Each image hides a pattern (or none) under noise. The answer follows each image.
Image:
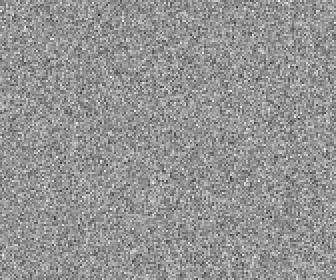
only noise
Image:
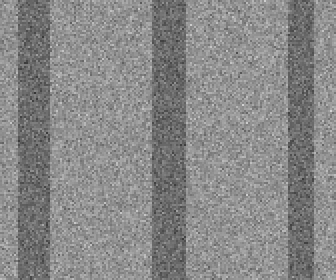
bands of columns
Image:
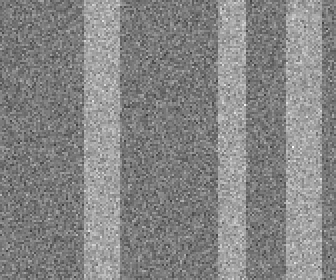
bands of columns
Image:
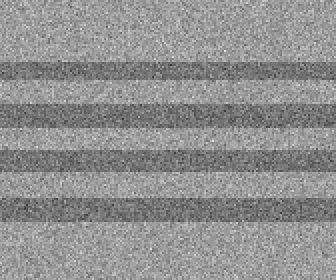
bands of rows
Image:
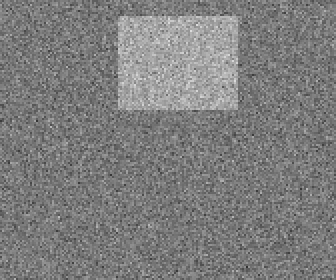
one block
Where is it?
top middle
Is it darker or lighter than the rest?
lighter
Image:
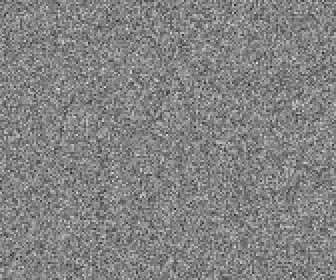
only noise
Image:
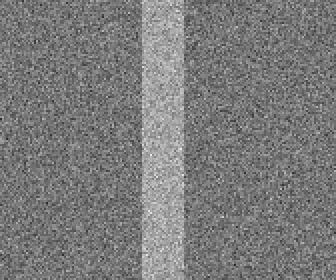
one band of columns
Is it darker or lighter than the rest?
lighter
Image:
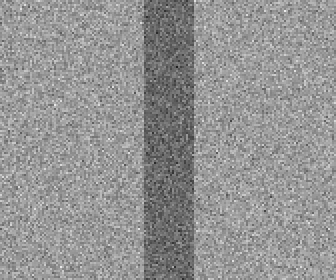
one band of columns
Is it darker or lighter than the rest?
darker
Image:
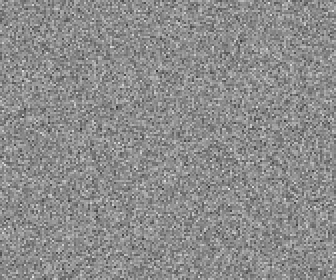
only noise
